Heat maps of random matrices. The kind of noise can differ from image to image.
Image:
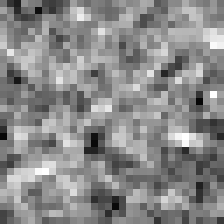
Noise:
blotchy
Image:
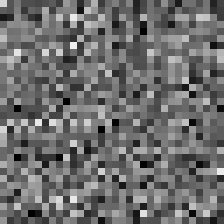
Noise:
low rank plus noise
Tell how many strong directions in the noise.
five to eight
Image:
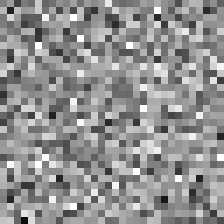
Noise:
independent entries
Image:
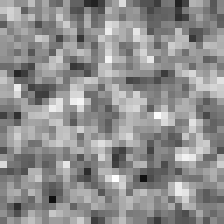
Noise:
blotchy
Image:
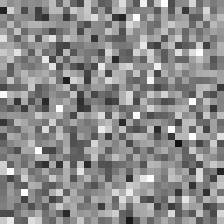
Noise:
independent entries
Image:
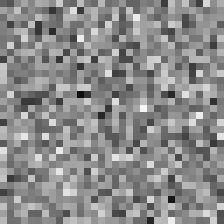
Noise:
independent entries
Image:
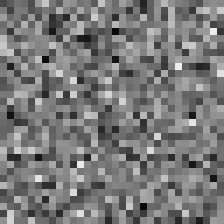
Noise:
independent entries
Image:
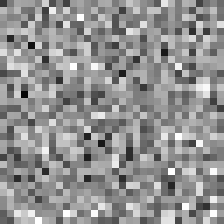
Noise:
low rank plus noise
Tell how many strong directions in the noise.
five to eight
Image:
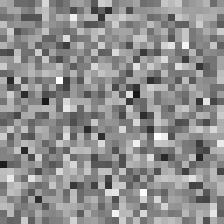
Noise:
independent entries
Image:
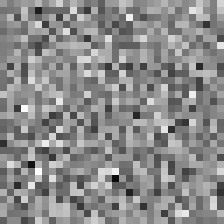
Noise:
independent entries
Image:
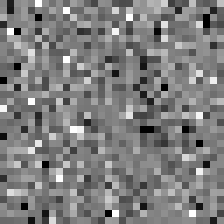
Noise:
heavy tails
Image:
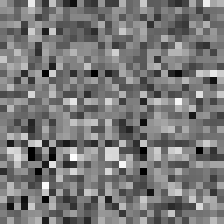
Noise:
low rank plus noise
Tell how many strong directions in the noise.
one
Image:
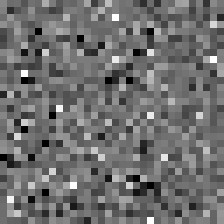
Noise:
heavy tails
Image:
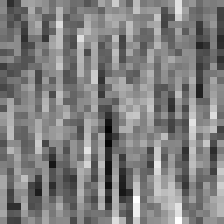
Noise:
streaked along the columns
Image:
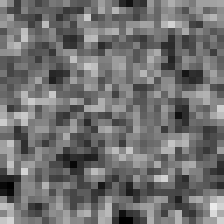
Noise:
blotchy
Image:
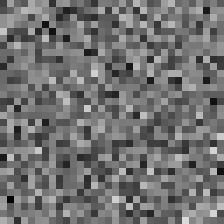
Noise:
independent entries
